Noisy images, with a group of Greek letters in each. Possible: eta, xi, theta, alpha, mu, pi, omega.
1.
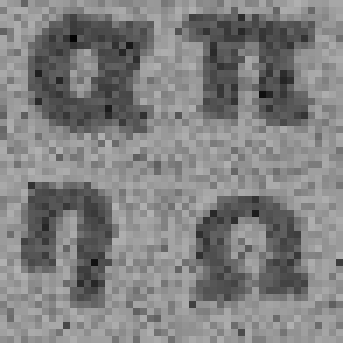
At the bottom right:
omega
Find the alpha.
top left
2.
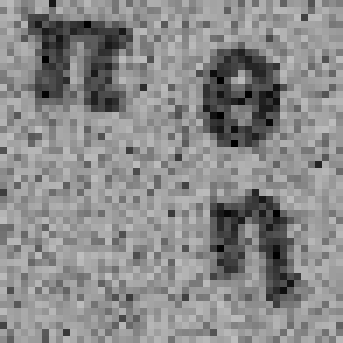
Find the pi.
top left
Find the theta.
top right
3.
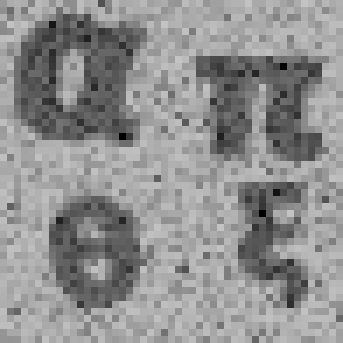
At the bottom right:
xi
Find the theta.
bottom left
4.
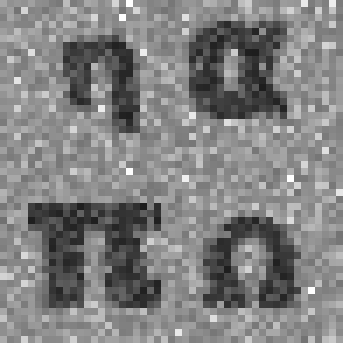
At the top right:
alpha
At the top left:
eta
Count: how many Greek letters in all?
4
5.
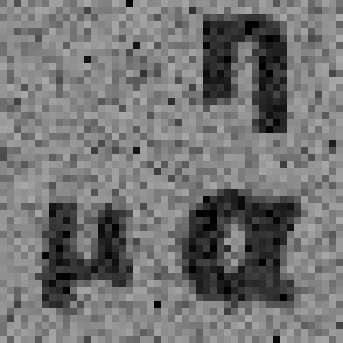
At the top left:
nothing
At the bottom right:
alpha
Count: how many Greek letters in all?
3
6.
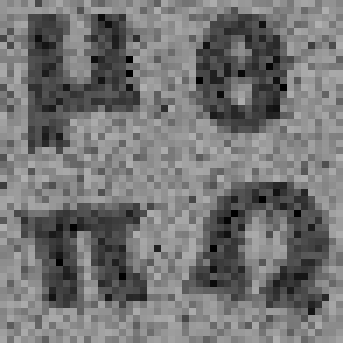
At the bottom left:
pi
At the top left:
mu
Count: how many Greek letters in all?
4
